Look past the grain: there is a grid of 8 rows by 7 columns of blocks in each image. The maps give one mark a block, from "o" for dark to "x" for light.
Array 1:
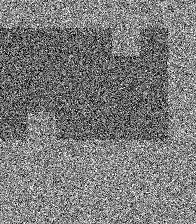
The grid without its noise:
x x x x x x x
o o o o x o x
o o o o o o x
o o o o o o x
o x o o o o x
x x x x x x x
x x x x x x x
x x x x x x x
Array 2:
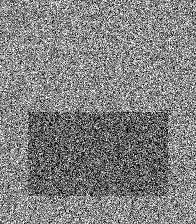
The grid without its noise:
x x x x x x x
x x x x x x x
x x x x x x x
x x x x x x x
x o o o o o x
x o o o o o x
x o o o o o x
x x x x x x x
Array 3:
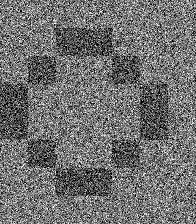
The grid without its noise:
x x x x x x x
x x o o x x x
x o x x o x x
o x x x x o x
o x x x x o x
x o x x o x x
x x o o x x x
x x x x x x x
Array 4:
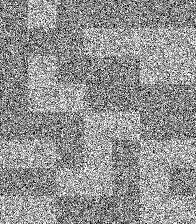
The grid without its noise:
o x o o o o o
o o o x x x x
o x o o o x x
o x x o o o o
o o o x x o o
x x o x o x x
o o x x o x o
x x o o o x x
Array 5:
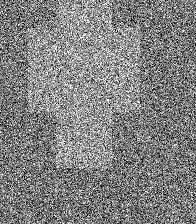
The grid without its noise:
o o x x o o o
o x x x x o o
o x x x x o o
o x x x x o o
o o x x o o o
o o x x o o o
o o o o o o o
o o o o o o o
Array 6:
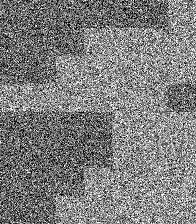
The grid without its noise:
o o o o o o x
o o o x x x x
o o x x x x x
x x x x x x o
o o o o x x x
o o o o x x x
o o o x x x x
o o x x x x x
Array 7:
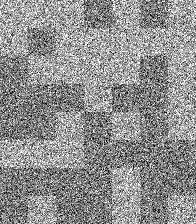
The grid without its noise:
x x x o x o x
x o x x x x x
o x x x x o x
o o o x o o x
o o x o x o x
x x x o o o o
o o o o x o o
o x o o x o x
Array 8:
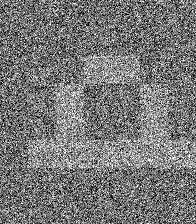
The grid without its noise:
o o o o o o o
o o o o o o o
o o o x x o o
o o x o o x o
o o x o o x o
o x x x x x x
o o o o o o o
o o o o o o o
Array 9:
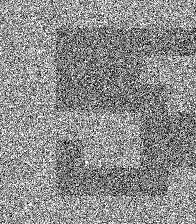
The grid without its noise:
x x x x x x x
x x o o o o o
x x o o o x x
x x o o o o x
x x x x x o o
x x o x x o o
x x o o o o x
x x x x x x x
